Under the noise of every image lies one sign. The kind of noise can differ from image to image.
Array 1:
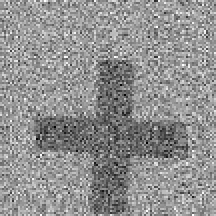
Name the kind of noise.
low rank plus noise
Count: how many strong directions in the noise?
three or four
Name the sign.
plus sign
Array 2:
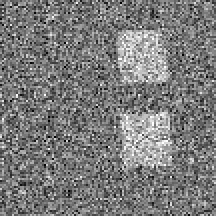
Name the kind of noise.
low rank plus noise
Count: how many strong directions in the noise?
five to eight
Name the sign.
colon
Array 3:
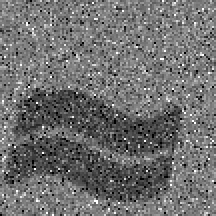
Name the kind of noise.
heavy tails
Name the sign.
approximately sign
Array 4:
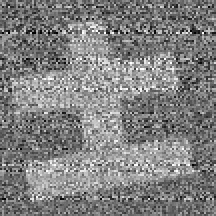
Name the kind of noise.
rows of uneven size
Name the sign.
plus-minus sign
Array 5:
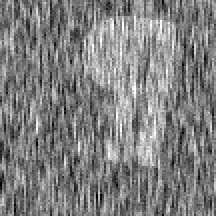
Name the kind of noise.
streaked along the columns
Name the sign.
pilcrow
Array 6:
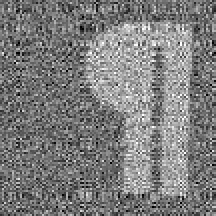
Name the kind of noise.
low rank plus noise
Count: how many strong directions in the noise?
one
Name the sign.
pilcrow
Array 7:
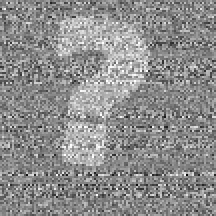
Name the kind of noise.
rows of uneven size
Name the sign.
question mark
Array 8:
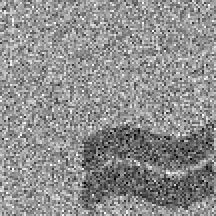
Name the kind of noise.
independent entries
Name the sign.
approximately sign
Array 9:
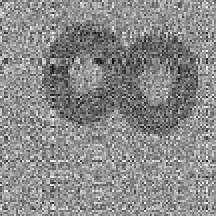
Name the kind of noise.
low rank plus noise
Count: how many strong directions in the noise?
one
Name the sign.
infinity sign
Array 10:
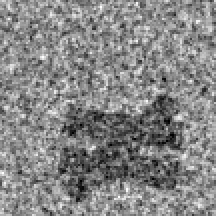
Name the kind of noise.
blotchy
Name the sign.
not-equal sign
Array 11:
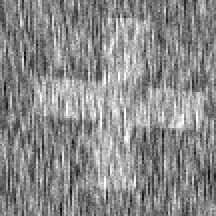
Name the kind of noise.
streaked along the columns
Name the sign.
plus sign
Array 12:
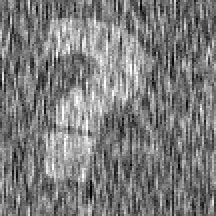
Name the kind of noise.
streaked along the columns
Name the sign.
question mark
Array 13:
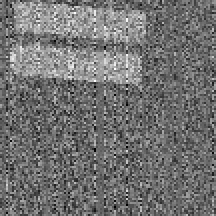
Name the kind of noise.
columns of uneven size
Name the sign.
equals sign
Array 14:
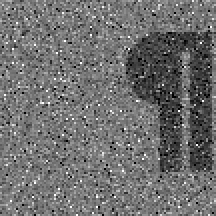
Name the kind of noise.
heavy tails
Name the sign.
pilcrow
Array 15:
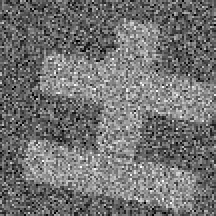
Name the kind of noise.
independent entries
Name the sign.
plus-minus sign
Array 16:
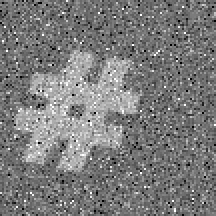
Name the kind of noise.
heavy tails
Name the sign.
hash sign
